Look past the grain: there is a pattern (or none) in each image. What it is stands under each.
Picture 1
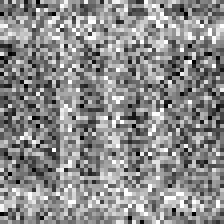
bands of rows crossing bands of columns
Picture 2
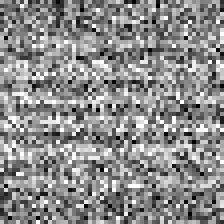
bands of rows
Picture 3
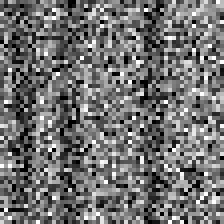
bands of columns
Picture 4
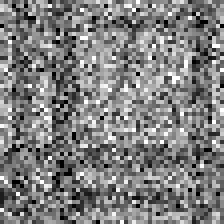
bands of rows crossing bands of columns
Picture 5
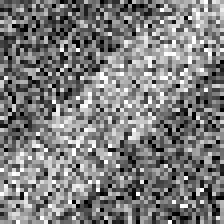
a diagonal band
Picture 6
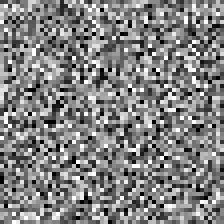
only noise
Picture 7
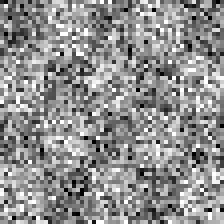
a checkerboard
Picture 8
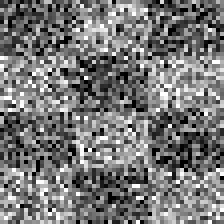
a checkerboard
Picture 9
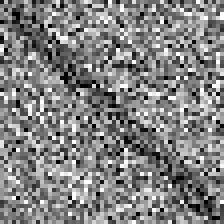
a diagonal band
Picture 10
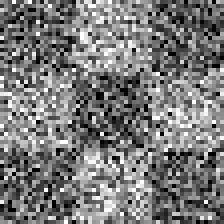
a checkerboard
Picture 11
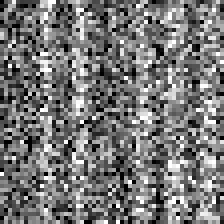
bands of columns
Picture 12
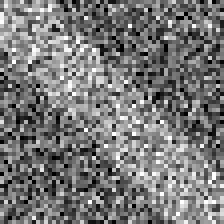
a diagonal band
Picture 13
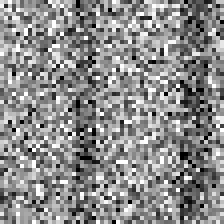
bands of columns
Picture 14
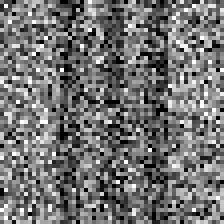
bands of columns
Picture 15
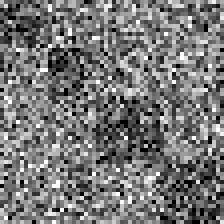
blocks along the diagonal
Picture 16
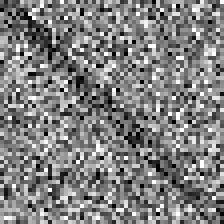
a diagonal band
